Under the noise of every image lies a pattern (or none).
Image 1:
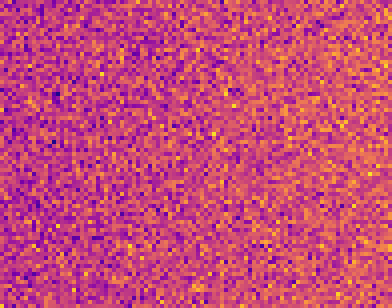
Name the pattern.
a smooth slope
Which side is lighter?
right
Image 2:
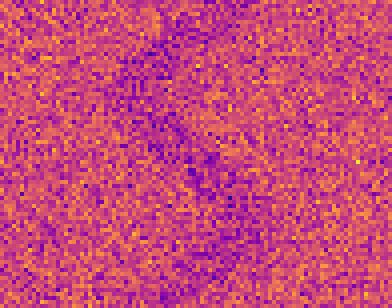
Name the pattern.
a wavy band
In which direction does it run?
top to bottom
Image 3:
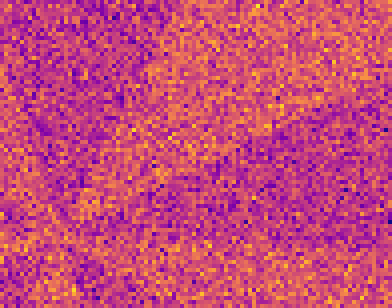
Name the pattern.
spokes from one point
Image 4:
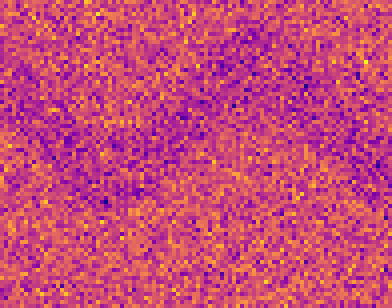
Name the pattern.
a wavy band
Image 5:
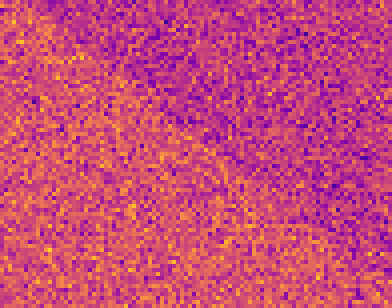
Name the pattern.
a sharp edge
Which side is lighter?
bottom left
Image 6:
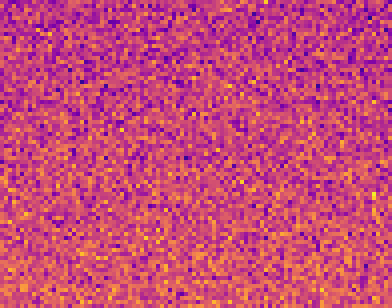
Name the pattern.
a smooth slope
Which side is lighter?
bottom
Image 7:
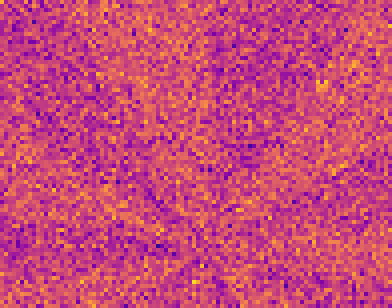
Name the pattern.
spokes from one point
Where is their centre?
bottom middle
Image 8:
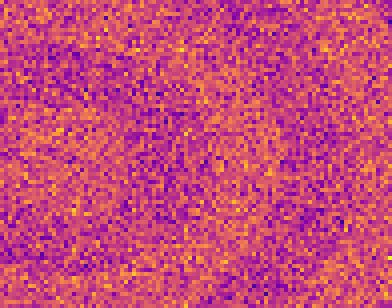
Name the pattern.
rings round one point
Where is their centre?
middle left
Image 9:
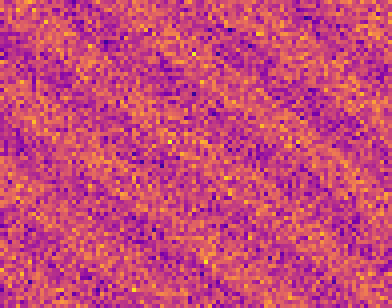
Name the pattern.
diagonal stripes
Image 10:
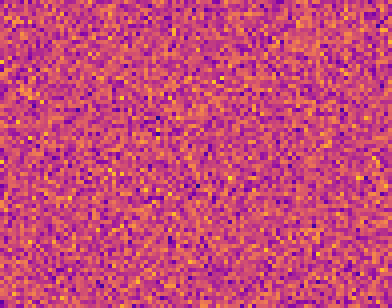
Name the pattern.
only noise
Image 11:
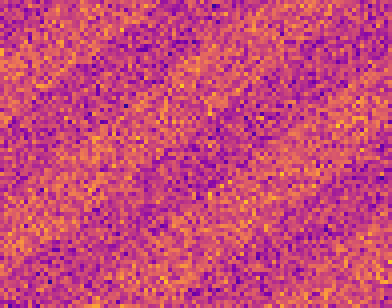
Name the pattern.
diagonal stripes
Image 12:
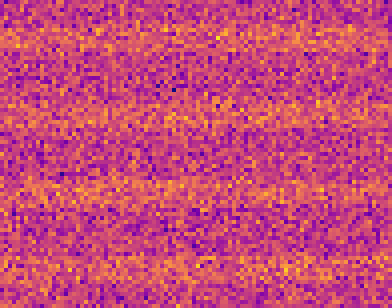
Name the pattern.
horizontal stripes
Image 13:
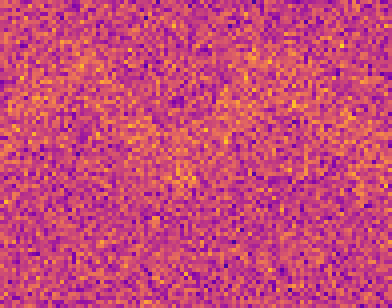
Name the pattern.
a wavy band
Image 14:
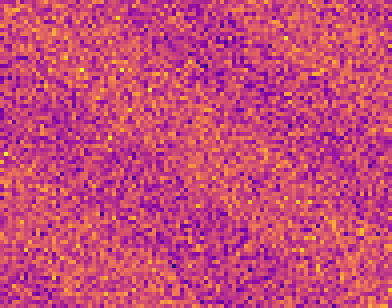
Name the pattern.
diagonal stripes
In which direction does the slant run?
top left to bottom right
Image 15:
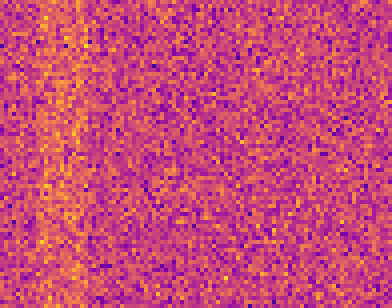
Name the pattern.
one vertical stripe
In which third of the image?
left
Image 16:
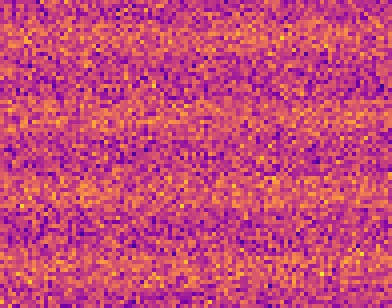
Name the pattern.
horizontal stripes
